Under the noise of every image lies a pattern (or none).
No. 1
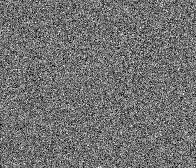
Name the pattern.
only noise
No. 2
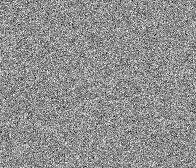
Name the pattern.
only noise
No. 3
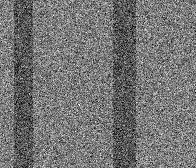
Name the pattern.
bands of columns
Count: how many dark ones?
2
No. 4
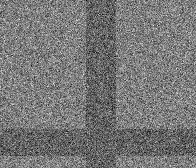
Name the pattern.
bands of rows crossing bands of columns
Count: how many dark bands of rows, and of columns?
1 and 1
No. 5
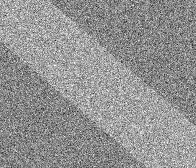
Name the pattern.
a diagonal band
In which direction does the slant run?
top left to bottom right
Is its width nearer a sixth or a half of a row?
a half
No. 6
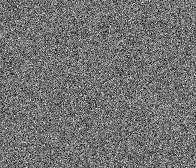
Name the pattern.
only noise
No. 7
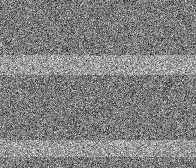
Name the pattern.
bands of rows
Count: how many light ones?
2
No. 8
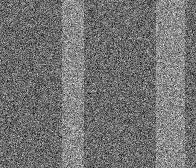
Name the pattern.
bands of columns
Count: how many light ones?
2
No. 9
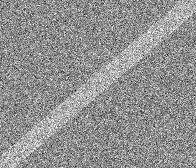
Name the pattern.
a diagonal band
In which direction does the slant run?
bottom left to top right
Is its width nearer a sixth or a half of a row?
a sixth
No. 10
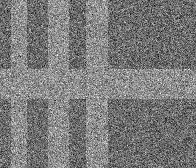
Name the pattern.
bands of rows crossing bands of columns
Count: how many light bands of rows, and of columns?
1 and 3
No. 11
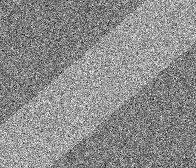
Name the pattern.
a diagonal band
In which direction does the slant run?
bottom left to top right
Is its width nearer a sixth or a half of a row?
a half
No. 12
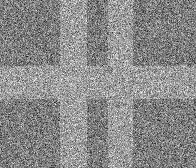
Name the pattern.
bands of rows crossing bands of columns
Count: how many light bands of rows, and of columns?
1 and 2
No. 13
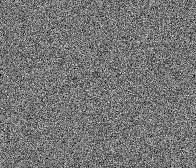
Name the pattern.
only noise
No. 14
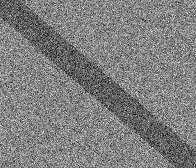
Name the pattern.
a diagonal band
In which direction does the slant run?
top left to bottom right
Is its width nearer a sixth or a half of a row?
a sixth
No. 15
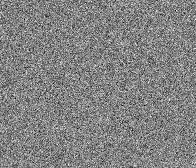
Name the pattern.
only noise
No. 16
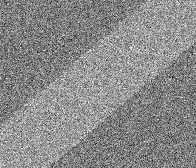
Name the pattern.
a diagonal band
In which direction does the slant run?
bottom left to top right
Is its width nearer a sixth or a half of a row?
a half
